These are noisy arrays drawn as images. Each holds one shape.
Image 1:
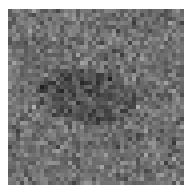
ellipse
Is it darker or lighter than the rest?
darker
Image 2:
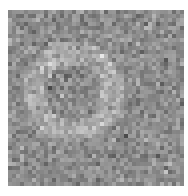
ring
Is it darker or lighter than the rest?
lighter
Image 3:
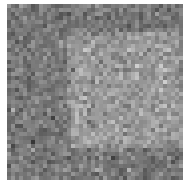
square
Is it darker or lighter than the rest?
lighter
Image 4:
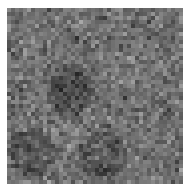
three dots
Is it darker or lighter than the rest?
darker
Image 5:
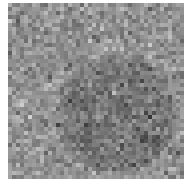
disc
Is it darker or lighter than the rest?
darker
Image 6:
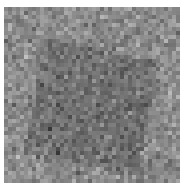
square
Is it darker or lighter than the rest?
darker
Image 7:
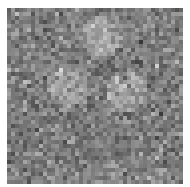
three dots
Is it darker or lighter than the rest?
lighter
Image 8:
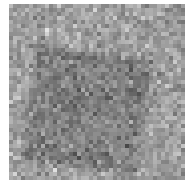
square
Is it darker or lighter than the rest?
darker
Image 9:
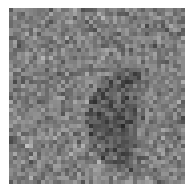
half disc
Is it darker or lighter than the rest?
darker
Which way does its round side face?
left
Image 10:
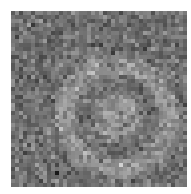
bullseye
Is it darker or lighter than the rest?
lighter
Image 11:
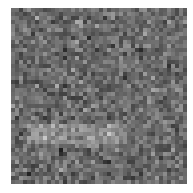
bar
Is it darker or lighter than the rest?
lighter
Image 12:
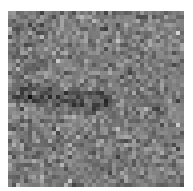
bar
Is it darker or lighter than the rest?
darker
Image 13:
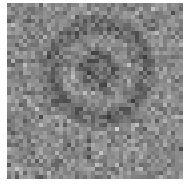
bullseye
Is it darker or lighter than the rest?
darker
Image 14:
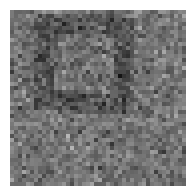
square frame
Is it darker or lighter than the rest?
darker
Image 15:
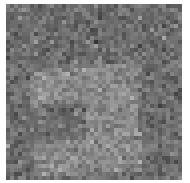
square with a notch
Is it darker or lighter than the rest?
lighter
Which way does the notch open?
left
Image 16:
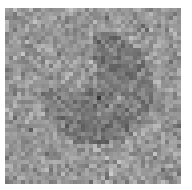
disc with a wedge cut out
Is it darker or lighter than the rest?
darker
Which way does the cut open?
up and left
